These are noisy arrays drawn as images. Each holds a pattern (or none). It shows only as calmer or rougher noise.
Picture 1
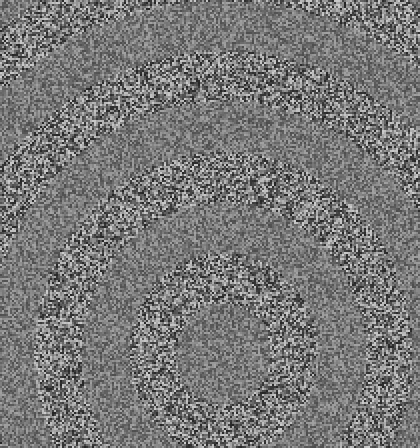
rings round one point
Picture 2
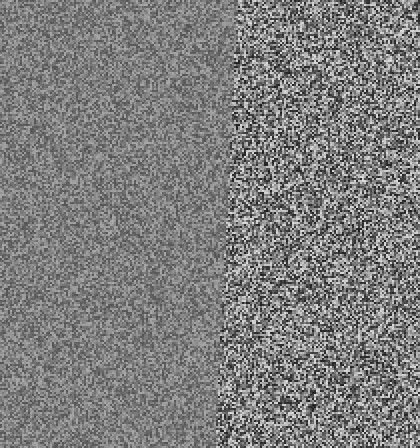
a sharp edge
